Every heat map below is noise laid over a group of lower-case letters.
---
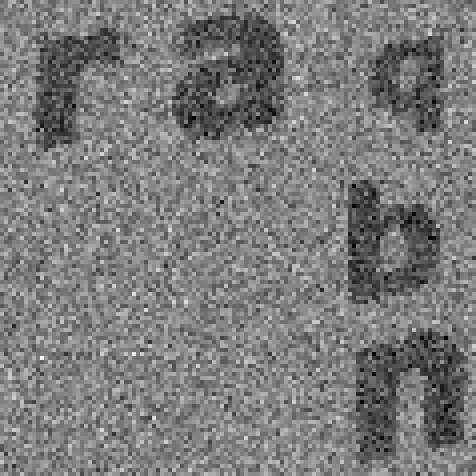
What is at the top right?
q
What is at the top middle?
a
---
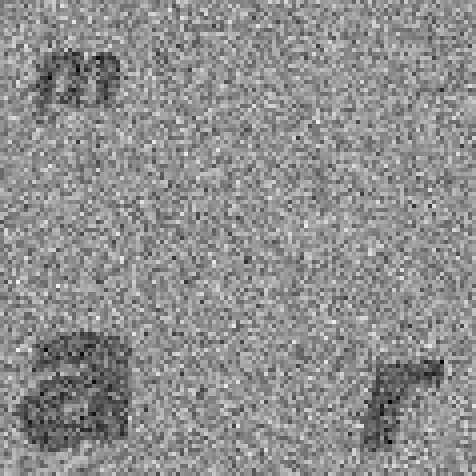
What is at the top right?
nothing
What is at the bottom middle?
nothing
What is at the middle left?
nothing
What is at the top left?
m
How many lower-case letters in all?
3
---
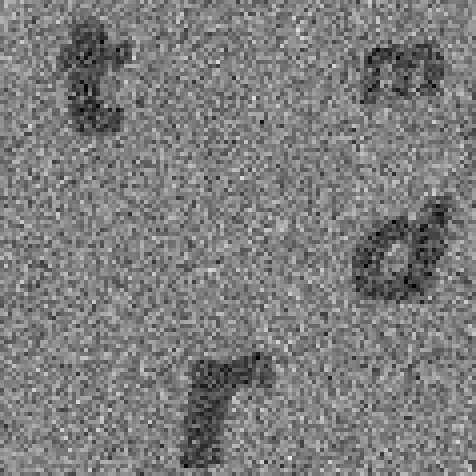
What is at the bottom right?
nothing
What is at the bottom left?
nothing
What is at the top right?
m
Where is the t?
top left
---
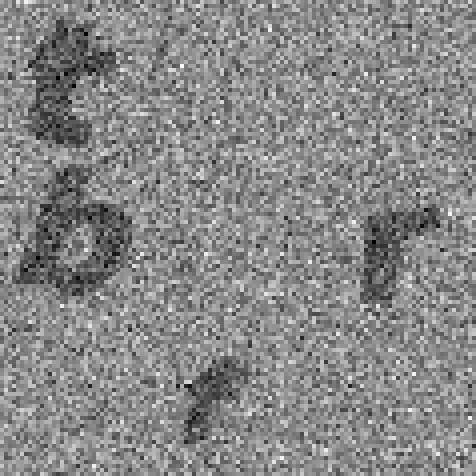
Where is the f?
bottom middle
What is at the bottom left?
nothing
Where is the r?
middle right
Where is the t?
top left
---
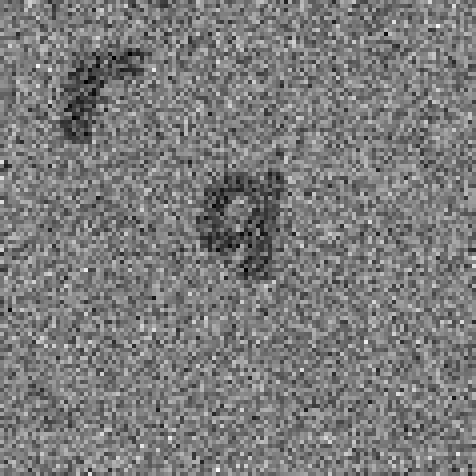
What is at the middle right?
nothing
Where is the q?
centre
